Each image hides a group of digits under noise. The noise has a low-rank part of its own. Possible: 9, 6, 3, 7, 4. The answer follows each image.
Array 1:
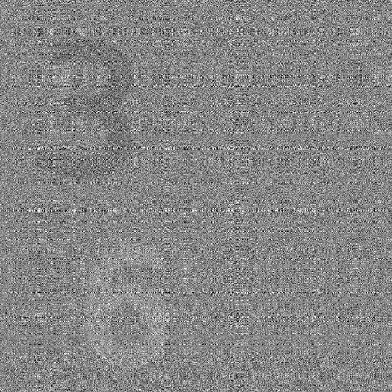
top left: dark 3; bottom left: light 6
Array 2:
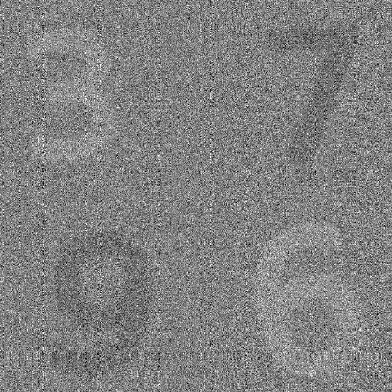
top left: light 3; top right: dark 7; bottom left: dark 9; bottom right: light 6
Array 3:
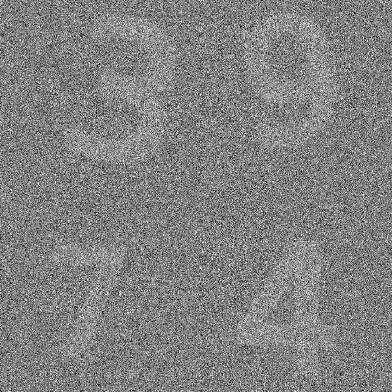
top left: light 3; top right: light 9; bottom left: light 7; bottom right: light 4
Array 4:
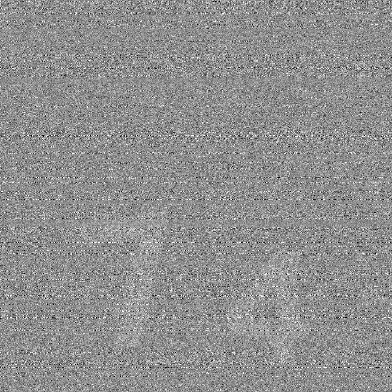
bottom left: light 7; bottom right: light 4
